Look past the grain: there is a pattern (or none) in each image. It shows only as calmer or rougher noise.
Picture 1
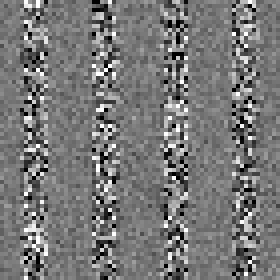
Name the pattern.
vertical stripes
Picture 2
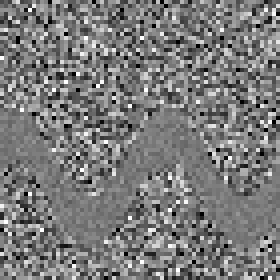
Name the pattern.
a wavy band
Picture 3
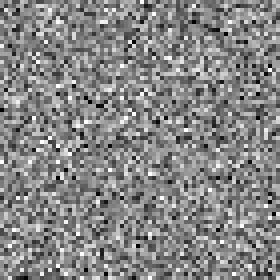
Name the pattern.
only noise
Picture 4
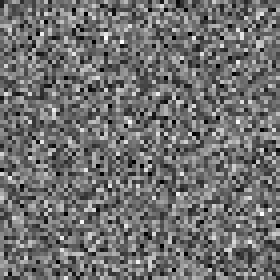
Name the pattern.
only noise
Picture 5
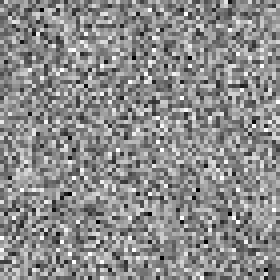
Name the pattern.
only noise
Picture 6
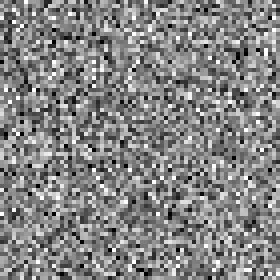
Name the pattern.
only noise
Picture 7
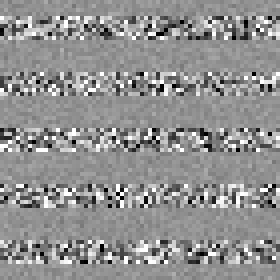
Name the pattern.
horizontal stripes
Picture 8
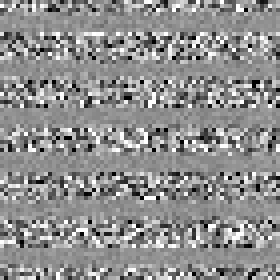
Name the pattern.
horizontal stripes
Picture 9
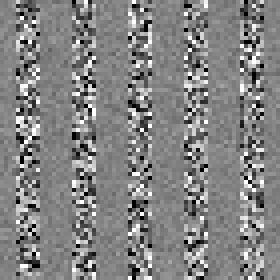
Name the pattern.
vertical stripes
